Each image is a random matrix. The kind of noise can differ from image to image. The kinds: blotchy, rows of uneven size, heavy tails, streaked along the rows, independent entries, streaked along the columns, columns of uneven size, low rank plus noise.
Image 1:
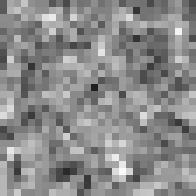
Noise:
blotchy
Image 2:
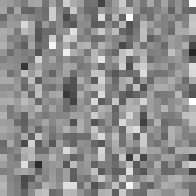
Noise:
columns of uneven size
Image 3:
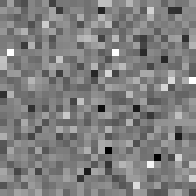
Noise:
heavy tails
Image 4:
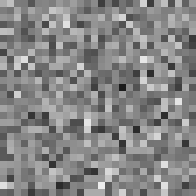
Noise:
independent entries
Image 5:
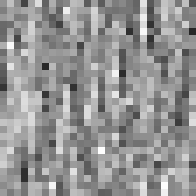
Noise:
streaked along the columns
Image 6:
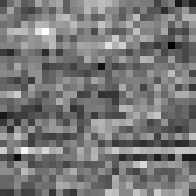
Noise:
streaked along the rows
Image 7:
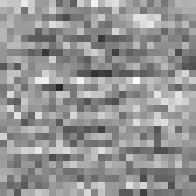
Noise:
streaked along the rows
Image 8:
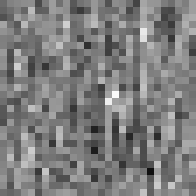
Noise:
streaked along the columns
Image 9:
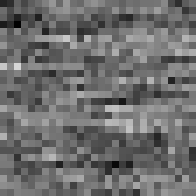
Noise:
streaked along the rows
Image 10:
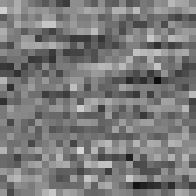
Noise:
streaked along the rows
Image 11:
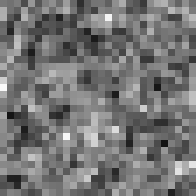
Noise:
blotchy
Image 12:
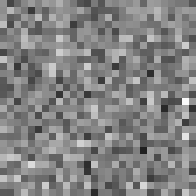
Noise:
independent entries
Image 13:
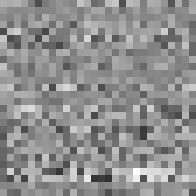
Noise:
rows of uneven size
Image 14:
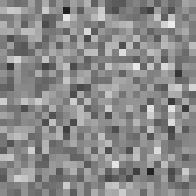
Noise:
low rank plus noise
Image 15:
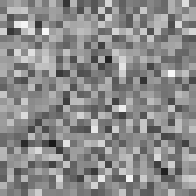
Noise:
low rank plus noise
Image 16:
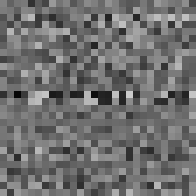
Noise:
rows of uneven size
